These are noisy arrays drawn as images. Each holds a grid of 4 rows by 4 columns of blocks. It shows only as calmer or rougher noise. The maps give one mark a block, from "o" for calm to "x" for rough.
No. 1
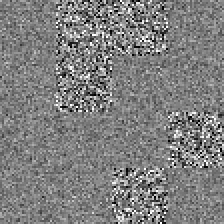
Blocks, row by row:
o x x o
o x o o
o o o x
o o x o
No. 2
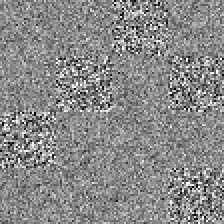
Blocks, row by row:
o o x o
o x o x
x o o o
o o o x
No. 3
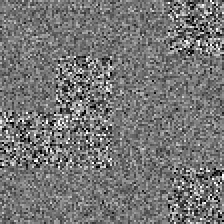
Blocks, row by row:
o o o x
o x o o
x x o o
o o o x
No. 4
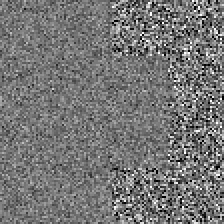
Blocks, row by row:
o o x x
o o o x
o o o x
o o x x
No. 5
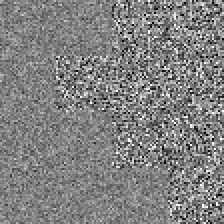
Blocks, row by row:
o o x x
o x x x
o o x x
o o o x
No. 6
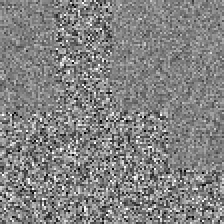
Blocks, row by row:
o x o o
o x o o
x x x o
x x x x
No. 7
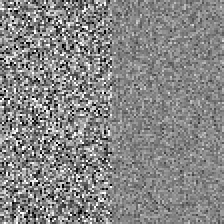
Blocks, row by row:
x x o o
x x o o
x x o o
x x o o
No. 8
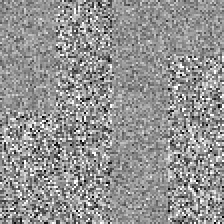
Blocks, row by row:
o x o o
o x o x
x x o x
x x o x
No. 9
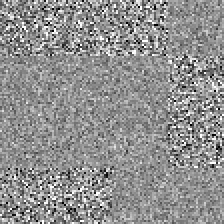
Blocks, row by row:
x x x o
o o o x
o o o x
x x o o
